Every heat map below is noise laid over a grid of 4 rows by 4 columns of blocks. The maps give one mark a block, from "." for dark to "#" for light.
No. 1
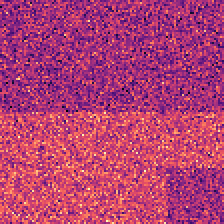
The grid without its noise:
....
....
####
###.
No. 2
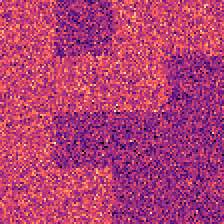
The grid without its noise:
#.##
###.
#...
##..
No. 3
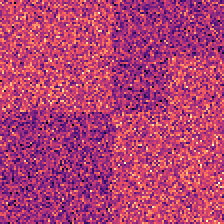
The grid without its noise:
##..
##.#
..##
..##
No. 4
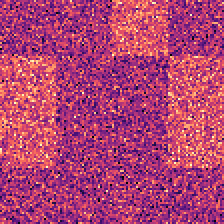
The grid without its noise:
..#.
#..#
#..#
....
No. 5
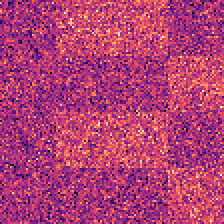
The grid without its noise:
.##.
...#
.##.
...#
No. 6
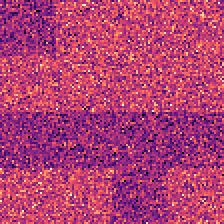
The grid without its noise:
.###
####
....
##.#
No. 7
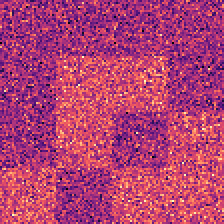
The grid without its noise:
....
.##.
.#.#
#.##
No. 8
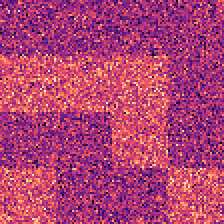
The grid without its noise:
....
###.
..#.
#..#
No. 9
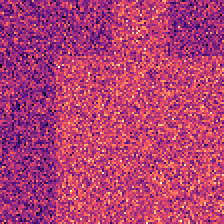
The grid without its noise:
..#.
.###
.###
.###
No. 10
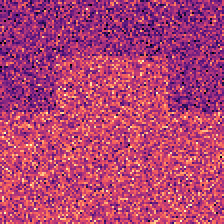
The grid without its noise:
....
.##.
####
####
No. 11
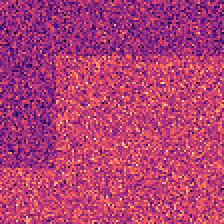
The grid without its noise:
....
.###
.###
####
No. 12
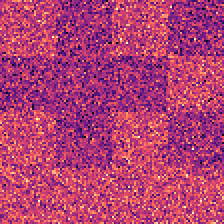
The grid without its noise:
#.#.
...#
#.#.
####
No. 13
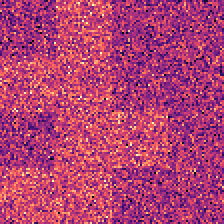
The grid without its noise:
.#..
##..
.##.
##..
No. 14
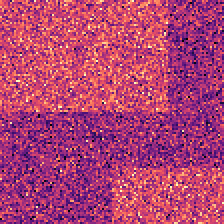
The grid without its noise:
###.
###.
....
..##
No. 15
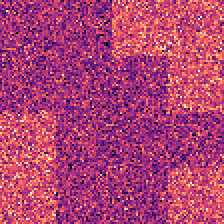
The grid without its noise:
..##
...#
#...
#..#
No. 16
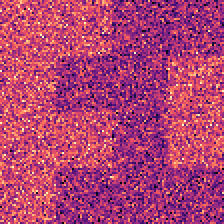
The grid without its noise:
##..
#..#
##.#
#...
